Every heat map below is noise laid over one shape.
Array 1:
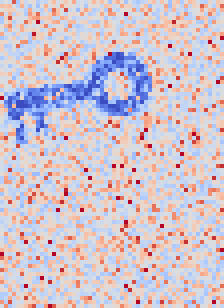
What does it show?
blue key
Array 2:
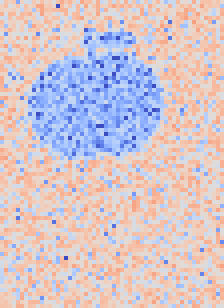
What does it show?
blue apple
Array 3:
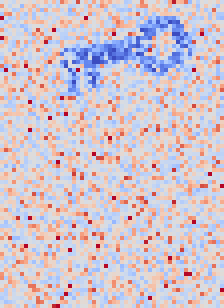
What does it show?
blue key
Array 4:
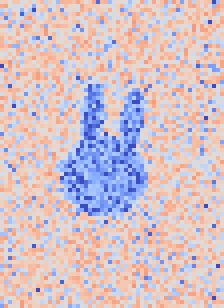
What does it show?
blue rabbit's head, centre
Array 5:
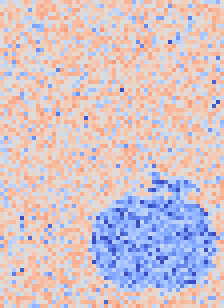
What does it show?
blue apple
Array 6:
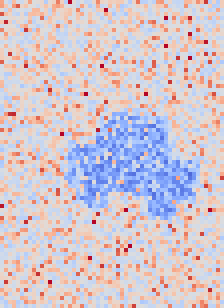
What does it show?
blue car
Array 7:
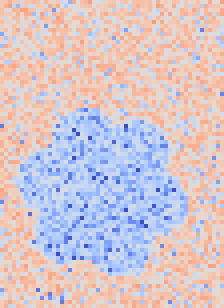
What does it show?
blue flower
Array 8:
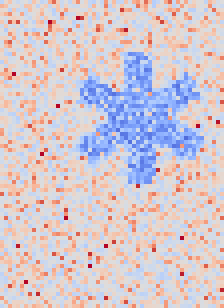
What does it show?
blue asterisk
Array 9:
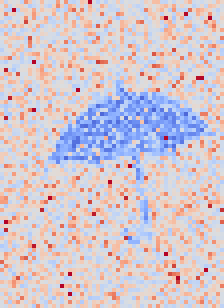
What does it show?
blue umbrella
